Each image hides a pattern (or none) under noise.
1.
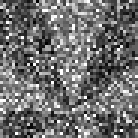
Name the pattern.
spokes from one point
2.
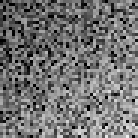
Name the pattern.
a smooth slope
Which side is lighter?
bottom right
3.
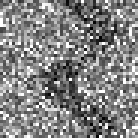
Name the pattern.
a wavy band
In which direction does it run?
top to bottom
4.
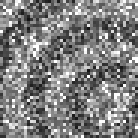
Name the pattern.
rings round one point
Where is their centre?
bottom right
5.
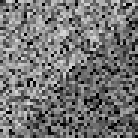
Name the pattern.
a sharp edge
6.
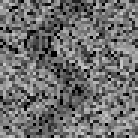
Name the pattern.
a wavy band
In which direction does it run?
top to bottom
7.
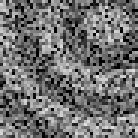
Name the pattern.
rings round one point
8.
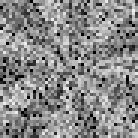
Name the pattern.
spokes from one point
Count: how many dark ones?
7
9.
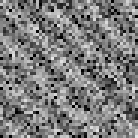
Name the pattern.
diagonal stripes
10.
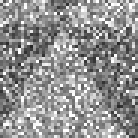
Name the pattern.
spokes from one point
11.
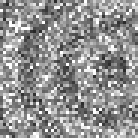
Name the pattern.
rings round one point
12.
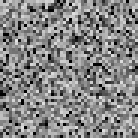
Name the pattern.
only noise
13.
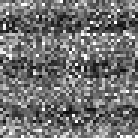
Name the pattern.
horizontal stripes
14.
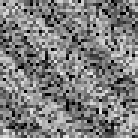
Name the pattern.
diagonal stripes
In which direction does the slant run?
top left to bottom right
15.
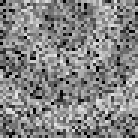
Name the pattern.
rings round one point
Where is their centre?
top middle
